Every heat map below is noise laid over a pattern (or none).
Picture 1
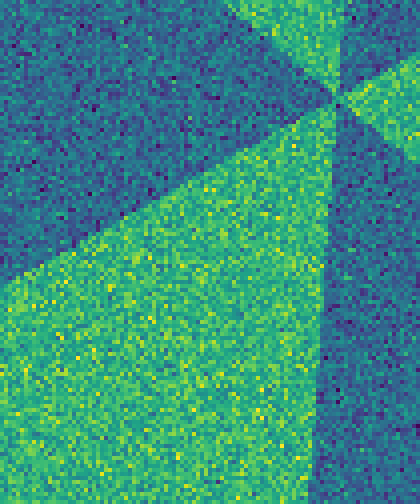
spokes from one point
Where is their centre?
top right
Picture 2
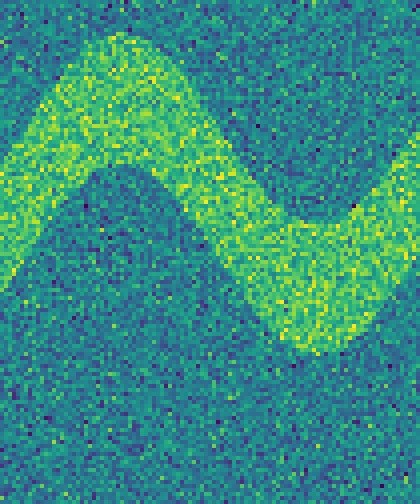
a wavy band
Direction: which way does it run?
left to right
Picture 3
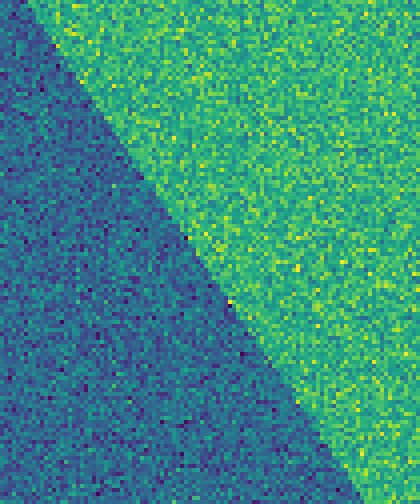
a sharp edge
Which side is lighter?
top right
